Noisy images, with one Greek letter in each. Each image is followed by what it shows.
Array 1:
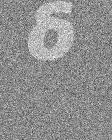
delta
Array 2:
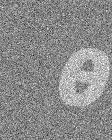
theta
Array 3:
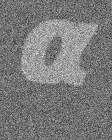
alpha
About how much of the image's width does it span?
two thirds
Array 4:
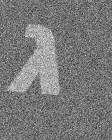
lambda
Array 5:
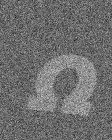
omega
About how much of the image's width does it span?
two thirds
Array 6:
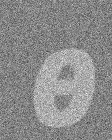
theta
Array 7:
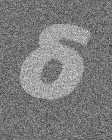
delta
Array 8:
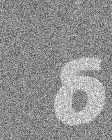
delta
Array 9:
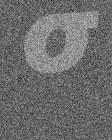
sigma
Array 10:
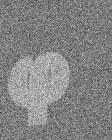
phi
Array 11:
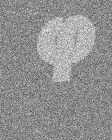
phi
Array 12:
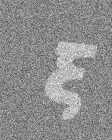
xi
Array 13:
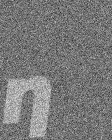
eta
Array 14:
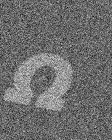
omega
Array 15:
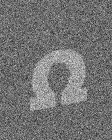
omega
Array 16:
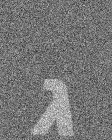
lambda
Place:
bottom middle
